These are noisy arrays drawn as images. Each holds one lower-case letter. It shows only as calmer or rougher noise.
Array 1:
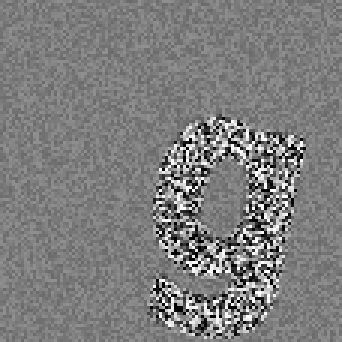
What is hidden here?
rough g
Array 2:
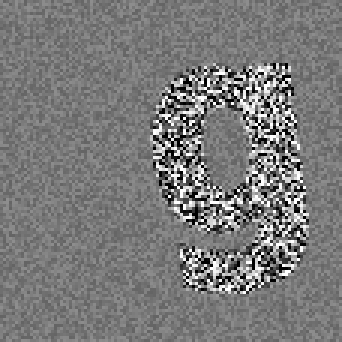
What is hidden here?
rough g
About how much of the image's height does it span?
two thirds
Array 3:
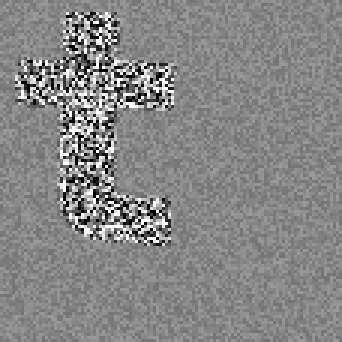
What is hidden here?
rough t
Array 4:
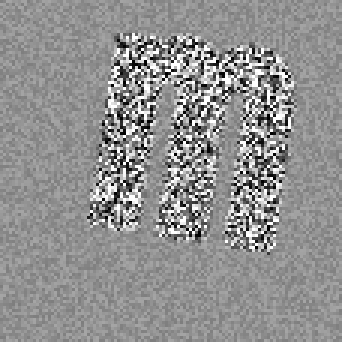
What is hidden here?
rough m
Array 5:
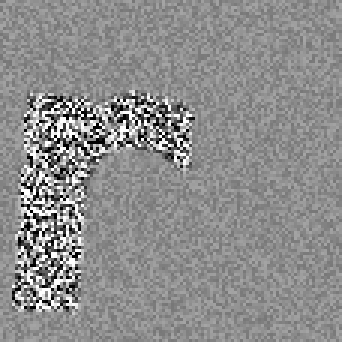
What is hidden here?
rough r
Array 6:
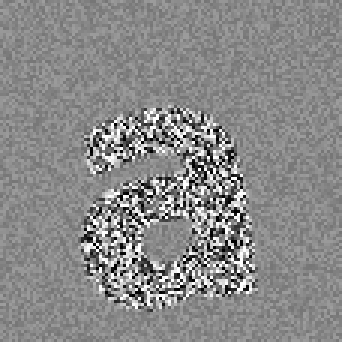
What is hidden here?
rough a
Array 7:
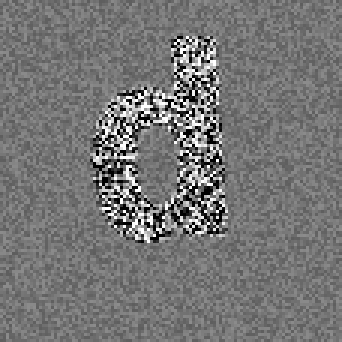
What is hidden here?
rough d
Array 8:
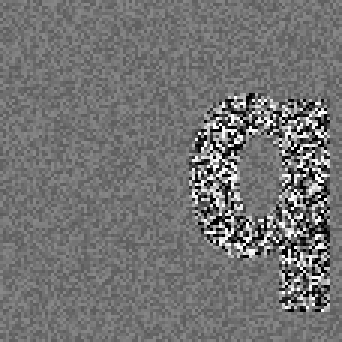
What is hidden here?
rough q
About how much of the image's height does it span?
two thirds
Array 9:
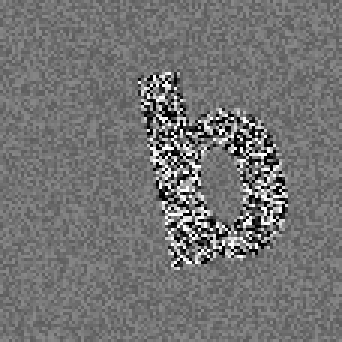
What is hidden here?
rough b
